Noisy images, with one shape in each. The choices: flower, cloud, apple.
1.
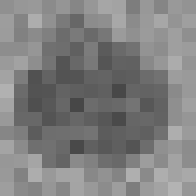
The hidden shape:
apple
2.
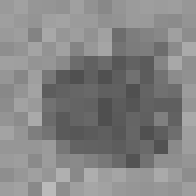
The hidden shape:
apple
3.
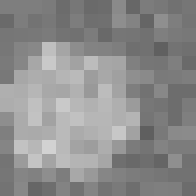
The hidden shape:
flower
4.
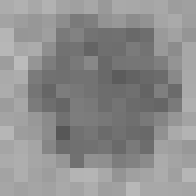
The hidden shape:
flower
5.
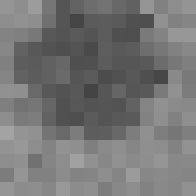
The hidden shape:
flower
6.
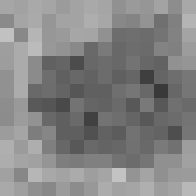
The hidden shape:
apple
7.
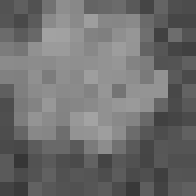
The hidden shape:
flower
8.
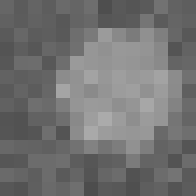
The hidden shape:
flower
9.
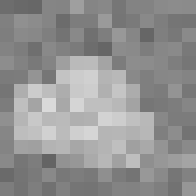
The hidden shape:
cloud
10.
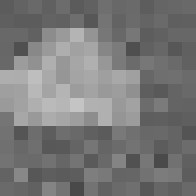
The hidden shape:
cloud
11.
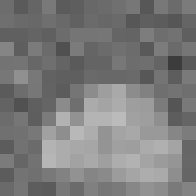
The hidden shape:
cloud
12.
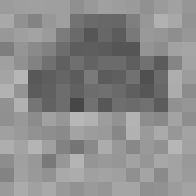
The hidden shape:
cloud
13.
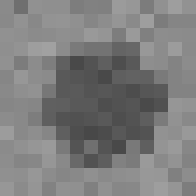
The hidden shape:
flower
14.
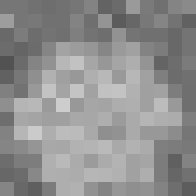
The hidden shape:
flower
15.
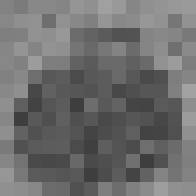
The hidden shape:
apple
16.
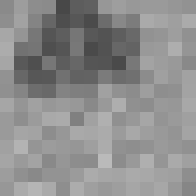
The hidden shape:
cloud
